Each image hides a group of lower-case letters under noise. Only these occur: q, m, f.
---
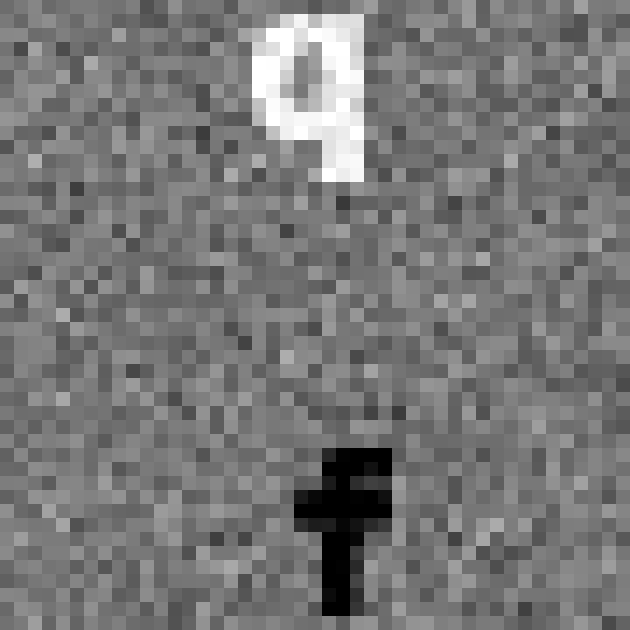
top middle: light q; bottom middle: dark f
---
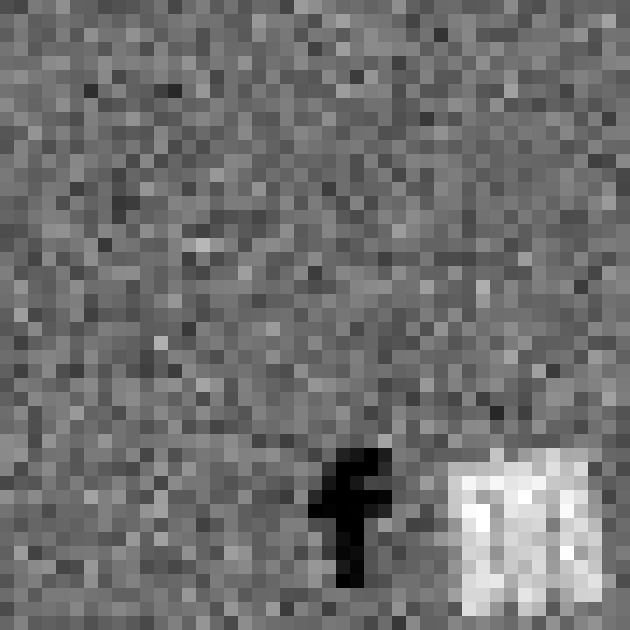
bottom middle: dark f; bottom right: light m
